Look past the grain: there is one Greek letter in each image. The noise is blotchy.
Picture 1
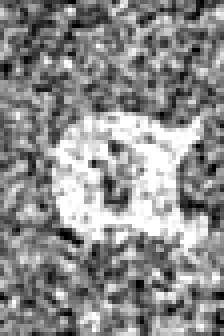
alpha
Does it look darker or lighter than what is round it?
lighter
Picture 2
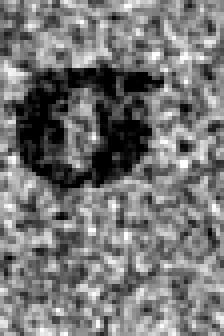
sigma
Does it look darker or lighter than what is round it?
darker
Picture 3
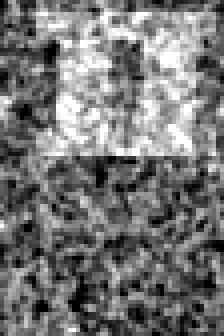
pi
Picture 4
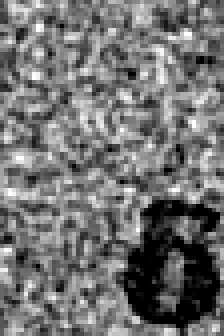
delta
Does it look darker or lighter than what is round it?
darker
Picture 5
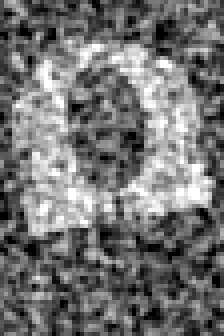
omega
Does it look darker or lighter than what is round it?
lighter
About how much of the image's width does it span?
nearly all
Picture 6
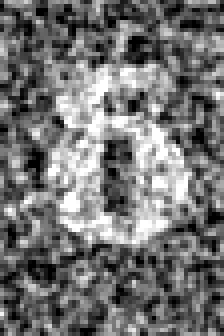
delta
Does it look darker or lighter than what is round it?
lighter
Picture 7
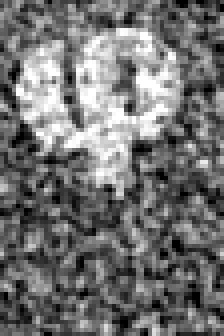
phi
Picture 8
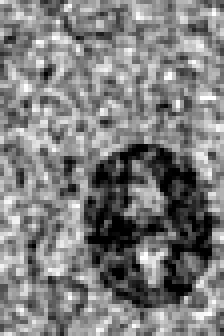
theta
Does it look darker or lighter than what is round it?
darker
